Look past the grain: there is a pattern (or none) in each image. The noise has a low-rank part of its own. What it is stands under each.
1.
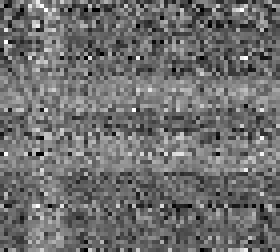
bands of rows crossing bands of columns
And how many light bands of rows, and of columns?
2 and 1
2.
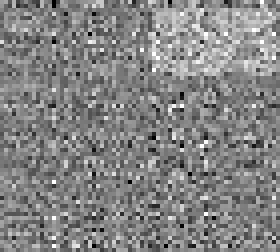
one block
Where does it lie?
top right
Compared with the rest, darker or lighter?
lighter
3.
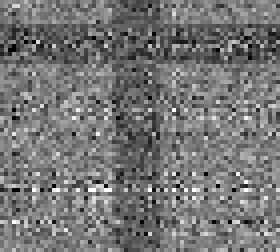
bands of rows crossing bands of columns
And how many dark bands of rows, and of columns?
1 and 1
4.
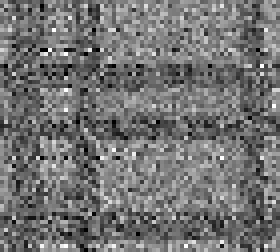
bands of rows crossing bands of columns
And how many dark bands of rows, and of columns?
3 and 3
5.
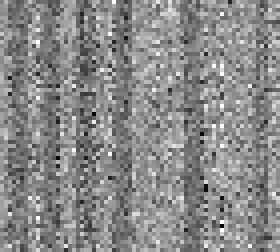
bands of columns
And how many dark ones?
6
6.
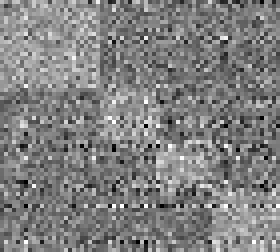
blocks along the diagonal
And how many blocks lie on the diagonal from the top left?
4
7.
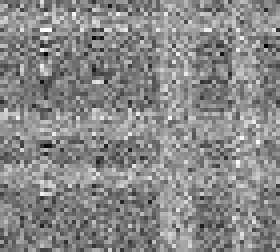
bands of rows crossing bands of columns
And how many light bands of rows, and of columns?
3 and 2
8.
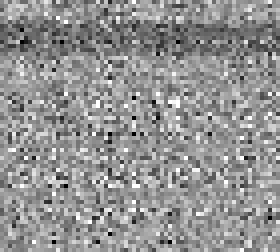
one band of rows
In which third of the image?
top
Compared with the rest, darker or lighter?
darker
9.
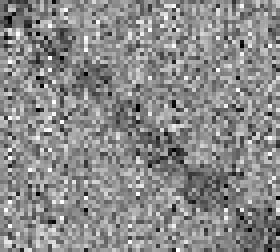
blocks along the diagonal
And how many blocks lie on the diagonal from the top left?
7
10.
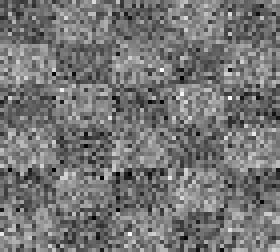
a checkerboard
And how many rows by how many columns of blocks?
6 by 5
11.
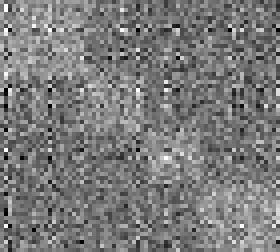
blocks along the diagonal
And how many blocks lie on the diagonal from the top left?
4
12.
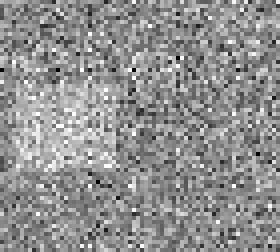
one block
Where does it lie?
middle left
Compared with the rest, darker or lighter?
lighter
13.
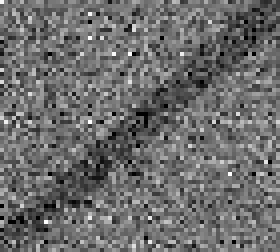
a diagonal band
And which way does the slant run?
bottom left to top right
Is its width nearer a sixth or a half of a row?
a sixth
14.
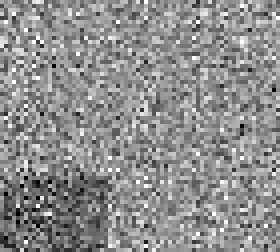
one block
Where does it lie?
bottom left
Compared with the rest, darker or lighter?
darker
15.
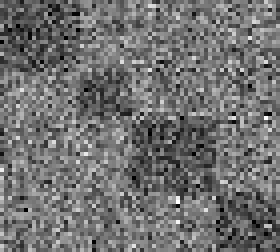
blocks along the diagonal
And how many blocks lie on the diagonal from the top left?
4
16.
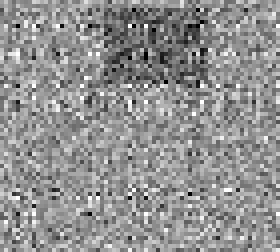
one block
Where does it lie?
top middle
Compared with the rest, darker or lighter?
darker
